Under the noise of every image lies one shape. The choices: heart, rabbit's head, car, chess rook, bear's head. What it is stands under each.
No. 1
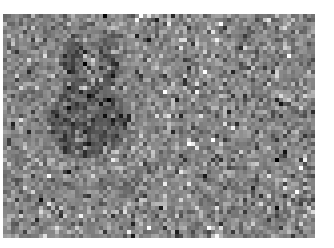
rabbit's head
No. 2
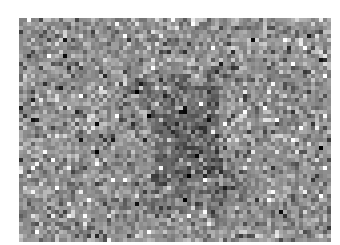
chess rook
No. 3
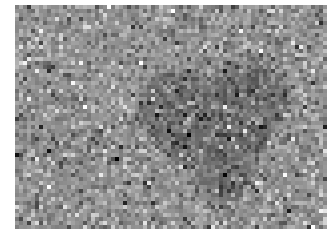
heart
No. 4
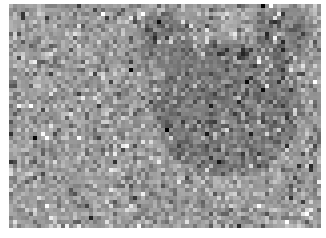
bear's head
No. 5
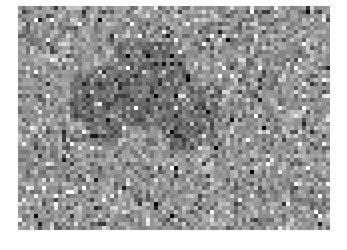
car
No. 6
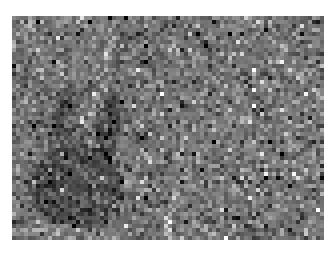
rabbit's head
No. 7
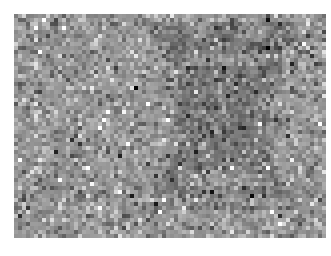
chess rook
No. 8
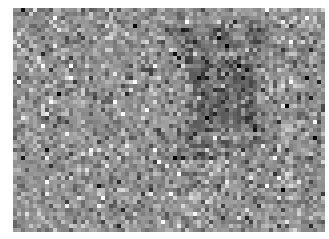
chess rook
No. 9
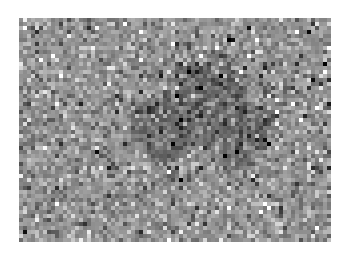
car
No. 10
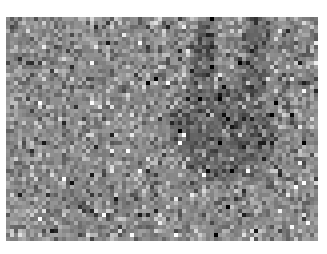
rabbit's head
